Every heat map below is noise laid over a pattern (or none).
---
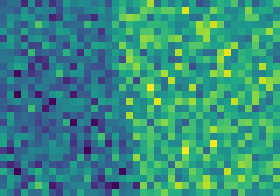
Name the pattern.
a sharp edge
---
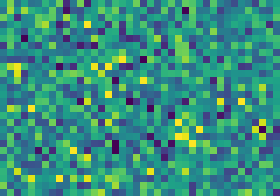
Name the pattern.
only noise
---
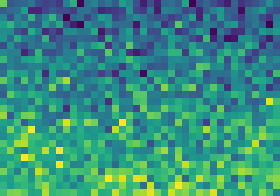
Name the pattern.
a smooth slope
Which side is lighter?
bottom
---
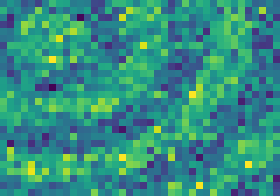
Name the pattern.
rings round one point
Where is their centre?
top left
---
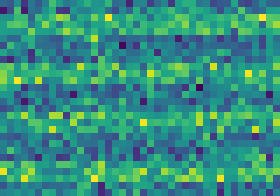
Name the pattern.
horizontal stripes
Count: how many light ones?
4
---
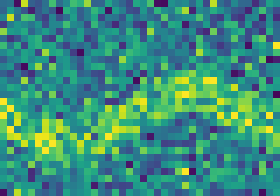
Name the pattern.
a wavy band
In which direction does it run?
left to right
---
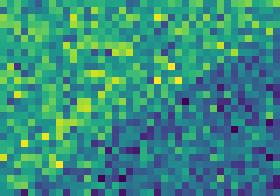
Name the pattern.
a sharp edge
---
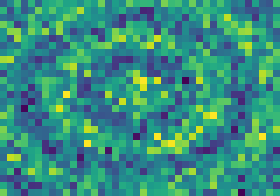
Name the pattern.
rings round one point
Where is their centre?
centre
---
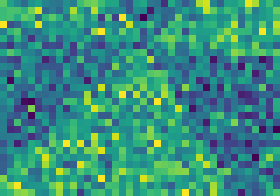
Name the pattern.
spokes from one point
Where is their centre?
top middle
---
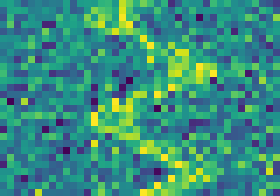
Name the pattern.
a wavy band
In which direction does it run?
top to bottom
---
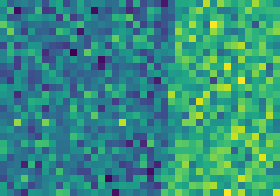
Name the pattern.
a sharp edge
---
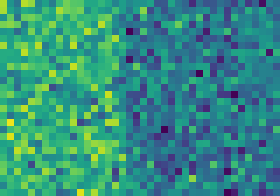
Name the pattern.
a sharp edge
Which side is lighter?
left
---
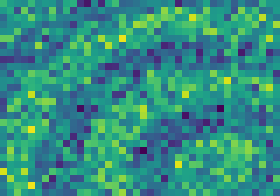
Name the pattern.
rings round one point
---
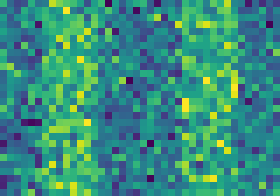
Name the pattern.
vertical stripes
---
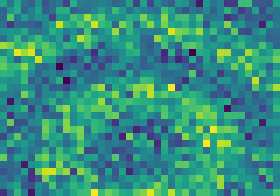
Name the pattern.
rings round one point
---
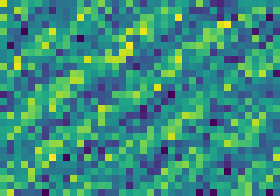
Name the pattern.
diagonal stripes
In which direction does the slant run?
bottom left to top right
